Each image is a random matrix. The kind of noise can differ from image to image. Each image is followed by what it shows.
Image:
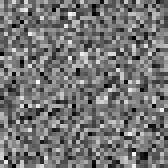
independent entries
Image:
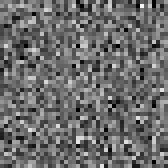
low rank plus noise
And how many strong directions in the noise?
three or four
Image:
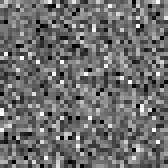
heavy tails
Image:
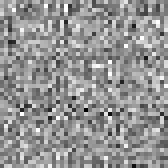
low rank plus noise
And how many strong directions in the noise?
two
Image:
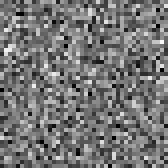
independent entries
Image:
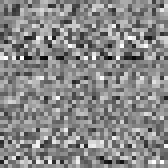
rows of uneven size
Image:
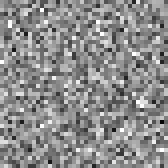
independent entries
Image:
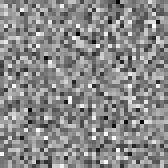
independent entries
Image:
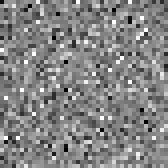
heavy tails
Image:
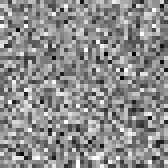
independent entries
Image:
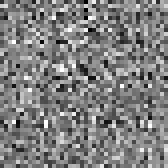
low rank plus noise
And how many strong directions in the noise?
three or four
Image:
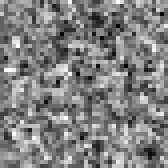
blotchy
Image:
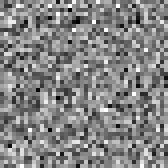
low rank plus noise
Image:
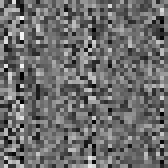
columns of uneven size
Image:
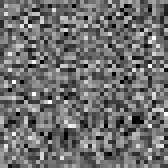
low rank plus noise
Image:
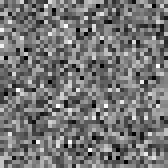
independent entries
